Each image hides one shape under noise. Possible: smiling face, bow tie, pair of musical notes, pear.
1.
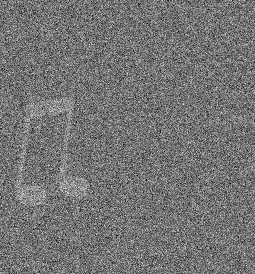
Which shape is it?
pair of musical notes
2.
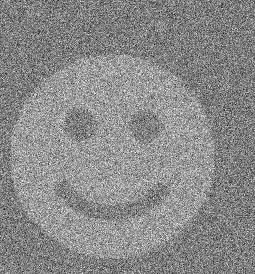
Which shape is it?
smiling face
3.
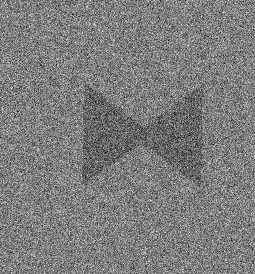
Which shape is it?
bow tie
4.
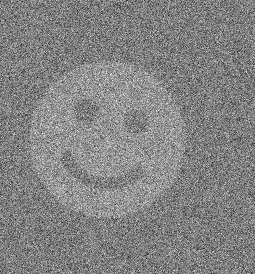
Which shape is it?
smiling face
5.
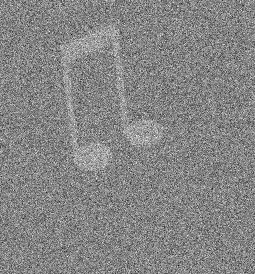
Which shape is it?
pair of musical notes
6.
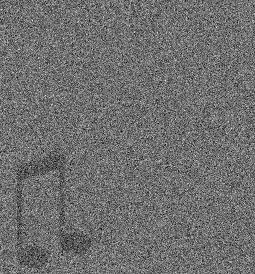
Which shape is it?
pair of musical notes
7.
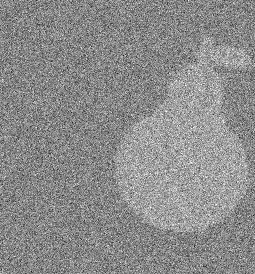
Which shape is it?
pear
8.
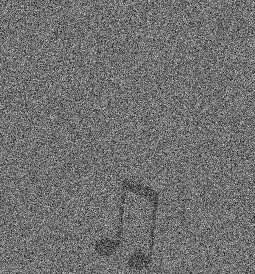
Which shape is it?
pair of musical notes
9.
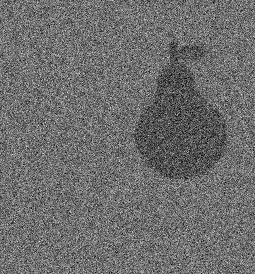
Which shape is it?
pear
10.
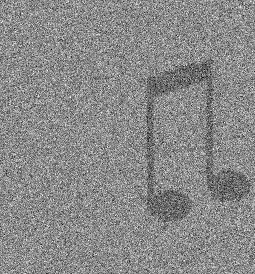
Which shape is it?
pair of musical notes
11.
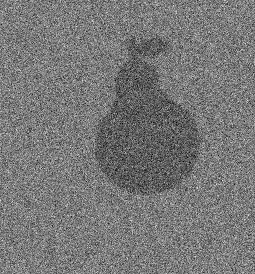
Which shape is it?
pear
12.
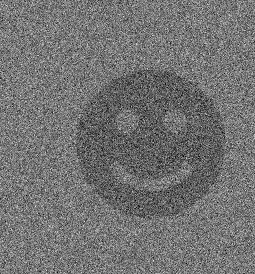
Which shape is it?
smiling face
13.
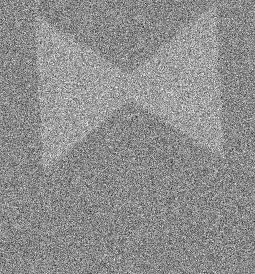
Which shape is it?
bow tie
